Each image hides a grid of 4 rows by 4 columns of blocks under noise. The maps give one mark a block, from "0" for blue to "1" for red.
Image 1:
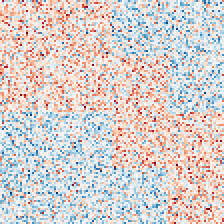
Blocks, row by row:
1 1 0 0
1 1 1 0
0 0 1 1
0 0 0 1
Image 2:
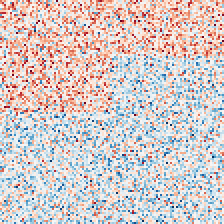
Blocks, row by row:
1 1 1 1
1 1 0 0
0 0 0 0
0 0 0 0
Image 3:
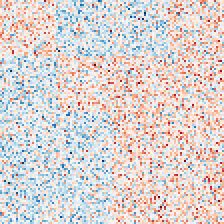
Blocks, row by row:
1 0 0 1
0 1 1 1
0 0 1 1
0 0 1 1
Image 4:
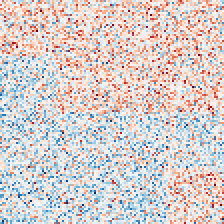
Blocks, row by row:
1 1 1 1
0 1 1 1
0 0 0 0
0 0 0 1
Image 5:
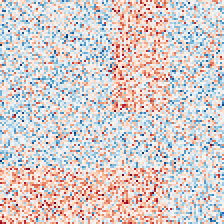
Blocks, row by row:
0 0 1 0
0 0 1 0
0 0 0 0
1 1 1 0
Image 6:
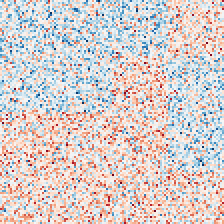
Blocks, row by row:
0 0 0 1
0 0 1 0
1 1 1 0
1 1 1 1
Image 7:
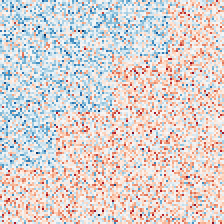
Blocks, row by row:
0 0 0 1
0 0 1 1
0 1 1 1
1 1 1 1
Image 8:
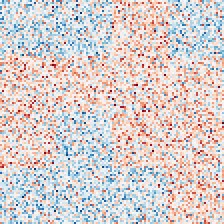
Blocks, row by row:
0 0 1 0
1 1 1 1
1 0 1 1
0 0 0 1
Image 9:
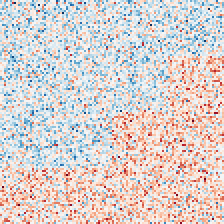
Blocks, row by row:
0 0 0 0
0 0 0 1
0 0 1 1
1 1 1 1
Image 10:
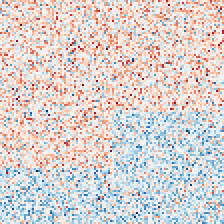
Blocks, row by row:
1 1 1 1
1 1 1 1
1 1 0 0
0 0 0 0
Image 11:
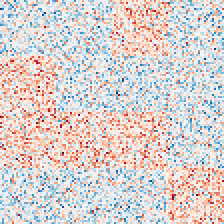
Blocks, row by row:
0 0 1 0
1 0 0 0
1 1 1 0
0 0 0 1
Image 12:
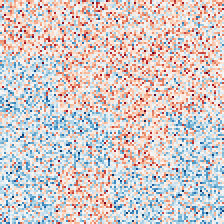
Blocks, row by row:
1 1 1 1
0 1 1 1
0 0 1 0
0 1 0 0
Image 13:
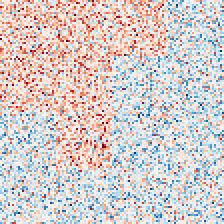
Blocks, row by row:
1 1 1 0
1 1 0 0
0 1 0 0
0 0 0 0
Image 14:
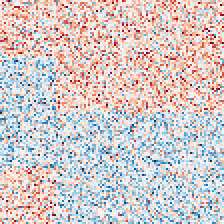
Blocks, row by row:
1 1 1 1
0 1 1 1
0 0 0 0
1 0 0 0
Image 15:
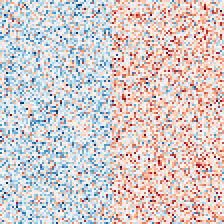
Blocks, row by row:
0 0 1 1
0 0 1 1
0 0 1 1
0 0 1 1
